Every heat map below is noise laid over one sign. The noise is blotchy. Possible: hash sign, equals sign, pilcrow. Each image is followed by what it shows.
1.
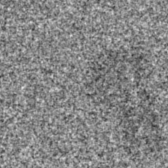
pilcrow
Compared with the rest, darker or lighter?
darker
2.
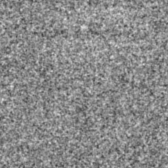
equals sign
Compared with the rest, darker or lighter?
lighter
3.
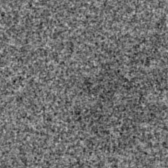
hash sign
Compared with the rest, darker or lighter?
darker
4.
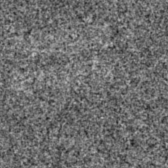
equals sign
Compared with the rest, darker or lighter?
lighter
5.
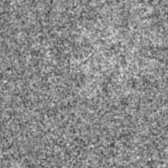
hash sign
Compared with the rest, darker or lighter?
lighter
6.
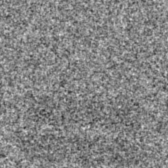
equals sign
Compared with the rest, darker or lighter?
darker
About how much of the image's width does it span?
two thirds
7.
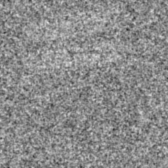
equals sign
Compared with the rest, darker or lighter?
lighter
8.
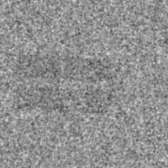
equals sign
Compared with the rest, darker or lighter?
darker
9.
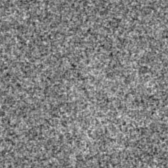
hash sign
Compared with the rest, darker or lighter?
lighter
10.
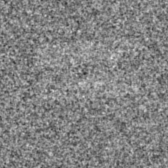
equals sign
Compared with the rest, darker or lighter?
lighter
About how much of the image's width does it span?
two thirds
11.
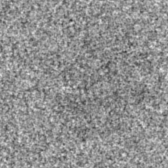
hash sign
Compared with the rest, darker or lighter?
darker
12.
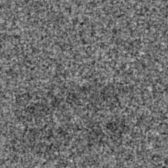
equals sign
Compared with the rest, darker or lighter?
darker
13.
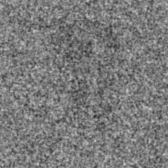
pilcrow
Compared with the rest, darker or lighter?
darker
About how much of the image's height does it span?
two thirds
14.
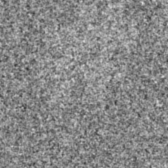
hash sign
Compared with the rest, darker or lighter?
lighter
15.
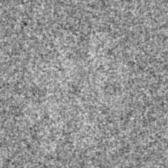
hash sign
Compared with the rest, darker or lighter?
lighter
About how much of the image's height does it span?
two thirds
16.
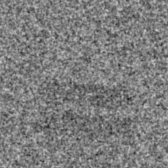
equals sign
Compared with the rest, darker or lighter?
darker
